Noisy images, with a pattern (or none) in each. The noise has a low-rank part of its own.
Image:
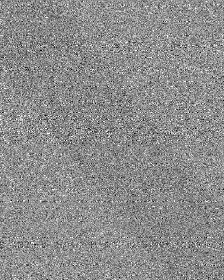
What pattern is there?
a diagonal band
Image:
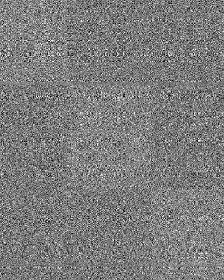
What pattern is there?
blocks along the diagonal
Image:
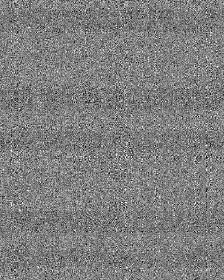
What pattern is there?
bands of rows
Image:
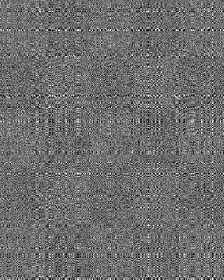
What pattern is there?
a checkerboard
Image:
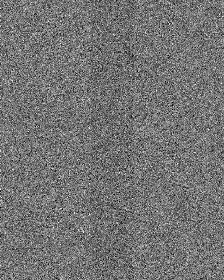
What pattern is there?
one band of columns
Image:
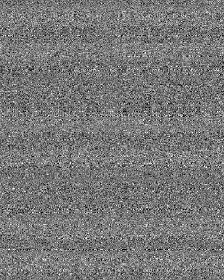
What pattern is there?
bands of rows
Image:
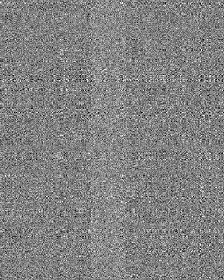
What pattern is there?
one band of columns
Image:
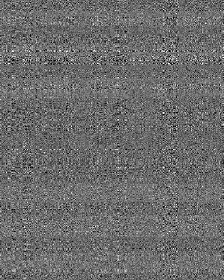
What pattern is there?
bands of rows
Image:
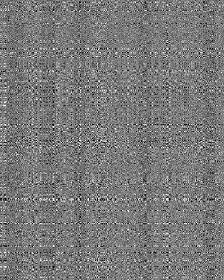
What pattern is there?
bands of columns
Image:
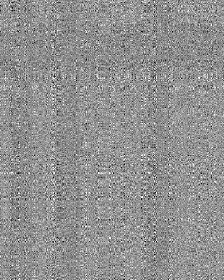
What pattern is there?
bands of rows crossing bands of columns
